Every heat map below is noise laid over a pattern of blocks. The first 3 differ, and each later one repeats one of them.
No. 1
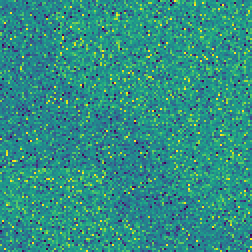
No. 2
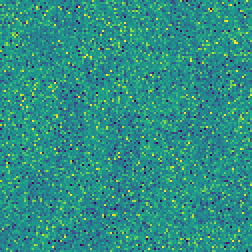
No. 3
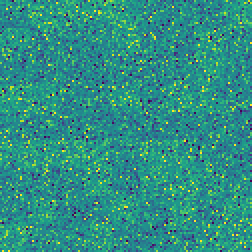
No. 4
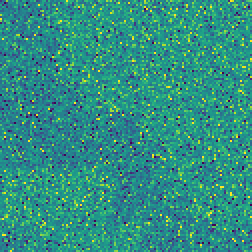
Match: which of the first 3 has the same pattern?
1
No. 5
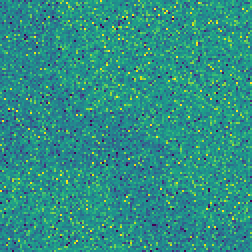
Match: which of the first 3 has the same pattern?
1
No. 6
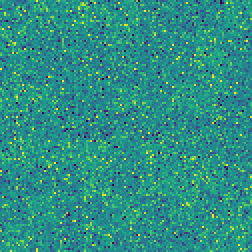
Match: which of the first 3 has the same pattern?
3
